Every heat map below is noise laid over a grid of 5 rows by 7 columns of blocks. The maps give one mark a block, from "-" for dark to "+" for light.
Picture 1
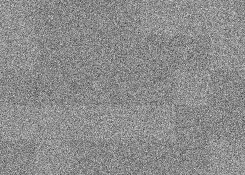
+---+++
+-----+
-----+-
+++++--
-+----+
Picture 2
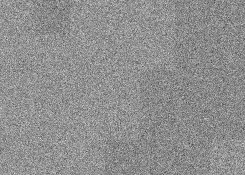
+-+++--
+++++--
++++---
++++---
+++---+
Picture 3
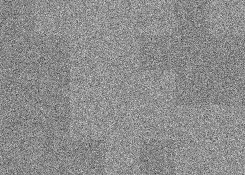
-++++-+
--++---
--+++--
--+++++
---+-++
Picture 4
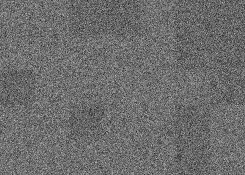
++--+--
+++++--
-+++++-
++-++-+
+++++-+
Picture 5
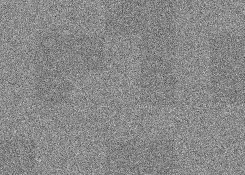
+++--++
+--+-+-
+-++-+-
+++++++
-++--++
